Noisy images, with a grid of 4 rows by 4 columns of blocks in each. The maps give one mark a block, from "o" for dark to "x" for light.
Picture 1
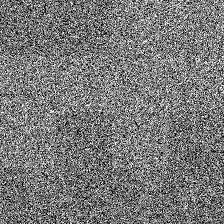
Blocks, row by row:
o o x x
x x x x
x o x o
o o o o
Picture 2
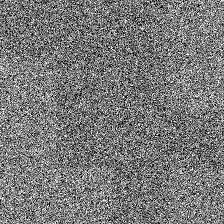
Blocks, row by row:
o o o x
x o o x
x o o o
x x o x
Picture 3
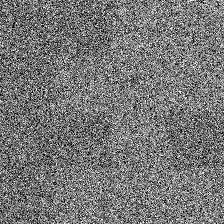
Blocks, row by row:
o o x x
o x x x
o o x o
o x x x
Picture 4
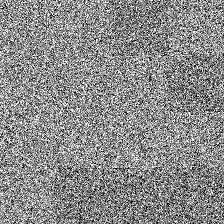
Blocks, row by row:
x x o x
x x x o
x x x x
x o o o
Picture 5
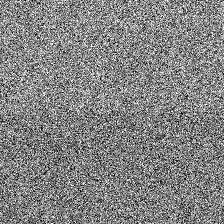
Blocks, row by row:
x x x x
x x x x
o o o o
o o o o
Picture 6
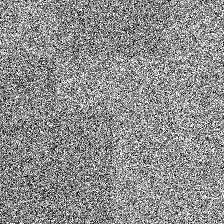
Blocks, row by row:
x o o x
o x x x
o o x x
o o x x
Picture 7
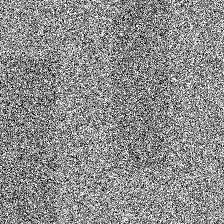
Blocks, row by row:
x x o x
o x o x
o x o x
o x x x
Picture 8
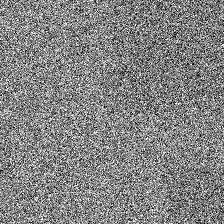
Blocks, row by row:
x x o o
x x o o
x x x x
x x x o
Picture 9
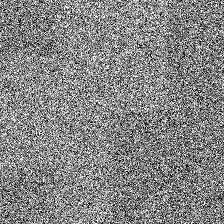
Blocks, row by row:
o x x o
x x x o
x x o o
o x o o
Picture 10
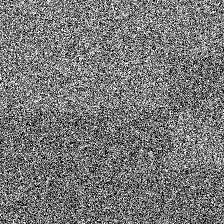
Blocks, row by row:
x x x x
x x x o
o o o x
o o o o
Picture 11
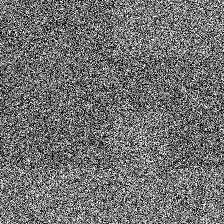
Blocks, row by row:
o o x x
o o o o
o o x o
x x x x
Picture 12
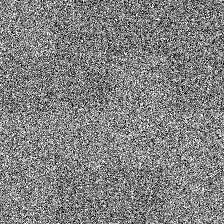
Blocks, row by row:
x o o o
o o x o
x x x x
x o o x
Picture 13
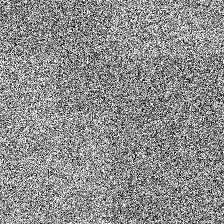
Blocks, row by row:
o o x x
x o o o
x x o o
x x o o
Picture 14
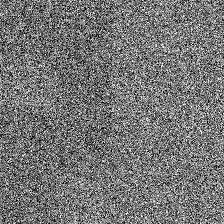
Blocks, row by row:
o o x x
x o x x
o o x x
o x x x
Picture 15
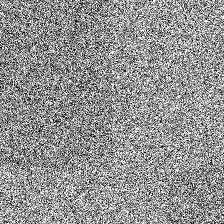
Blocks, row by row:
o o x x
o o x x
o o x x
x x x o
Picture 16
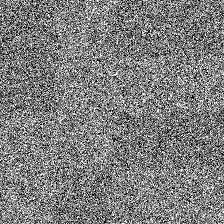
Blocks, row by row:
o x o o
o x x x
x x o o
x o x x
